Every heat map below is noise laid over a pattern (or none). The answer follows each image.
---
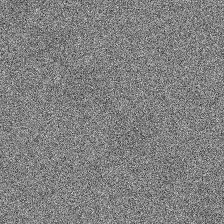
blocks along the diagonal
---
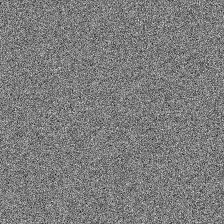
only noise
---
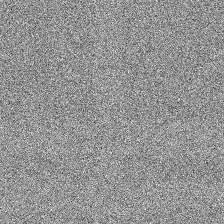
bands of rows crossing bands of columns
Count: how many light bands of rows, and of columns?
2 and 1
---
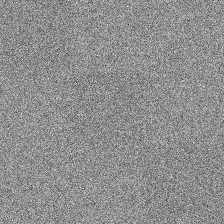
blocks along the diagonal
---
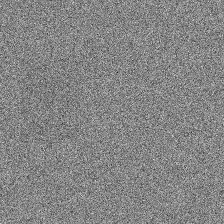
one block
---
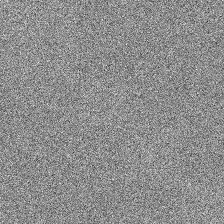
blocks along the diagonal
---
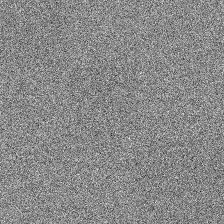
blocks along the diagonal
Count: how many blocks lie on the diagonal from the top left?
3
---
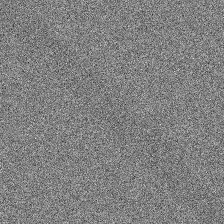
a diagonal band
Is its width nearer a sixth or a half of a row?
a sixth
